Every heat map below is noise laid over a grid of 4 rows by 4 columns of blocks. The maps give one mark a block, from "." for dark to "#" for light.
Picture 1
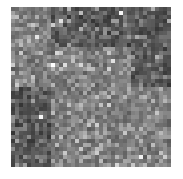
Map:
#...
###.
.###
.###
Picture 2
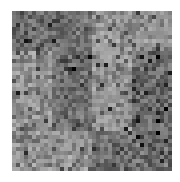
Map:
..##
#.#.
#.#.
##..
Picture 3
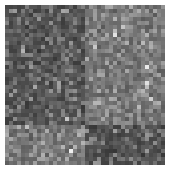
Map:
..##
..##
..##
##..
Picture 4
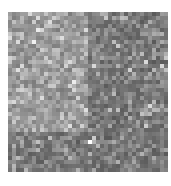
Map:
##..
##..
##..
....
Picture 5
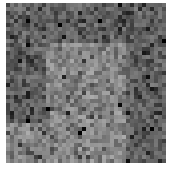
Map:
....
.##.
.##.
###.
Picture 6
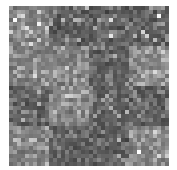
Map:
#...
##.#
.#..
#..#
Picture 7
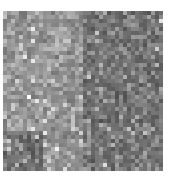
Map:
##..
##..
##..
.#..
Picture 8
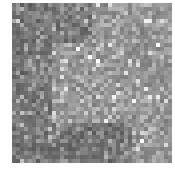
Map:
..##
.###
.###
...#
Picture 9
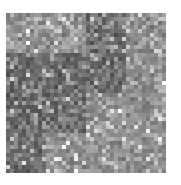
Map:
##.#
...#
..##
.###
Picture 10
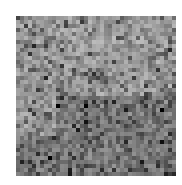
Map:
####
####
#...
....
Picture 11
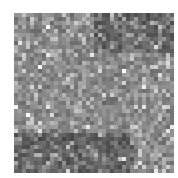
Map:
##..
####
####
...#
